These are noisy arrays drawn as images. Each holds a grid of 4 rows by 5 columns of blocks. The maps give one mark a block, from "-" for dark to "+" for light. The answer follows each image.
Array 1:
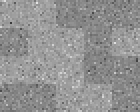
++---
-++-+
+++--
--++-
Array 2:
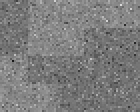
-++++
-++--
+----
++---
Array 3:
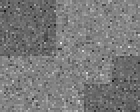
--+++
--+++
++++-
+++--
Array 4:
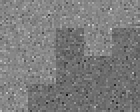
+++++
++-+-
++---
+----
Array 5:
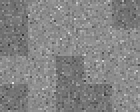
-+++-
-++++
++-++
-+--+
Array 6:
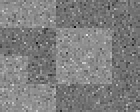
++---
--++-
+-++-
++---
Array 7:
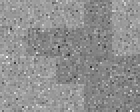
+++-+
+---+
++---
+++--
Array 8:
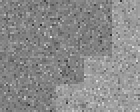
----+
----+
---++
--+++
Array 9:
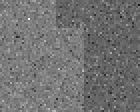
++---
+++--
+++--
+++--
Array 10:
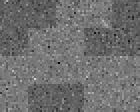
--++-
-++--
+++++
+--++
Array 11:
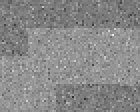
-----
-++++
+++++
++---
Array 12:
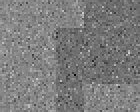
+++--
++---
++---
++-++
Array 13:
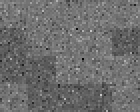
+++++
-+++-
--+++
+---+
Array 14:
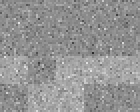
-----
-----
+-+++
-++--
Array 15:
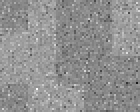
-+--+
++--+
++---
-++--
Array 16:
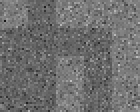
+-+++
----+
--+-+
--+-+
